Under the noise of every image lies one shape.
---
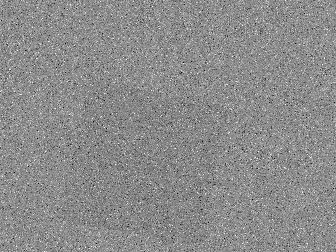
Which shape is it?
square
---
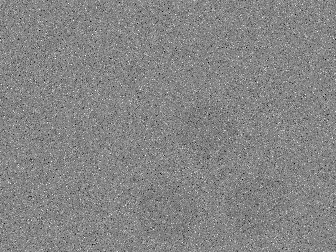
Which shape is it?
three dots
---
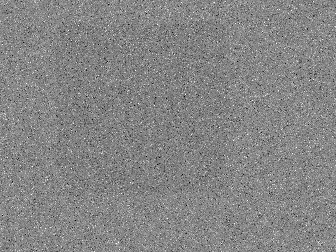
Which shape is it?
square
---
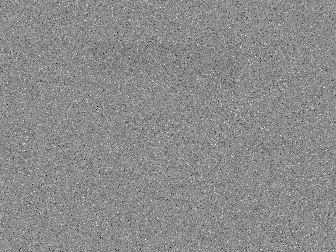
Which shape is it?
bar
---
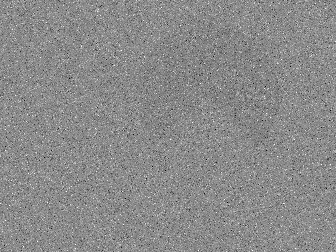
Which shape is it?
disc with a wedge cut out
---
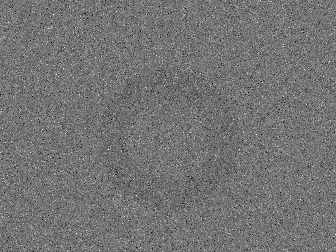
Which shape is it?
ring
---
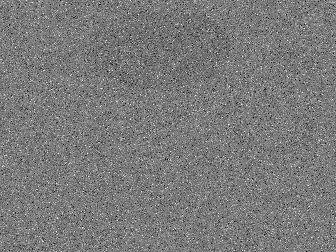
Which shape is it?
ellipse
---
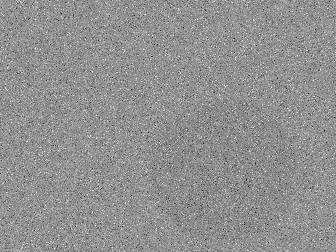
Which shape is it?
disc
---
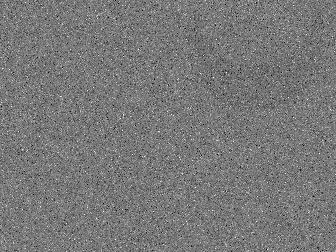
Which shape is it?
crescent
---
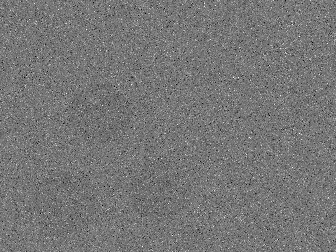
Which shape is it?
three dots
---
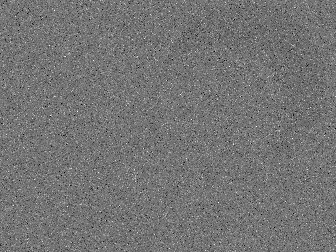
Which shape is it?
crescent
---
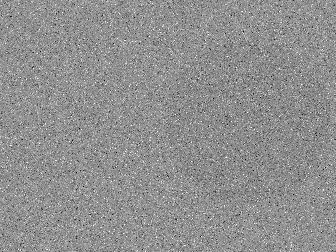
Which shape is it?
disc
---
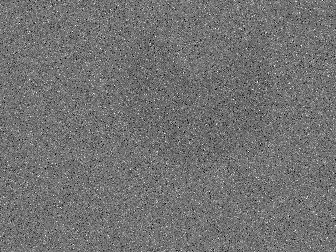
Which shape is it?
disc with a wedge cut out
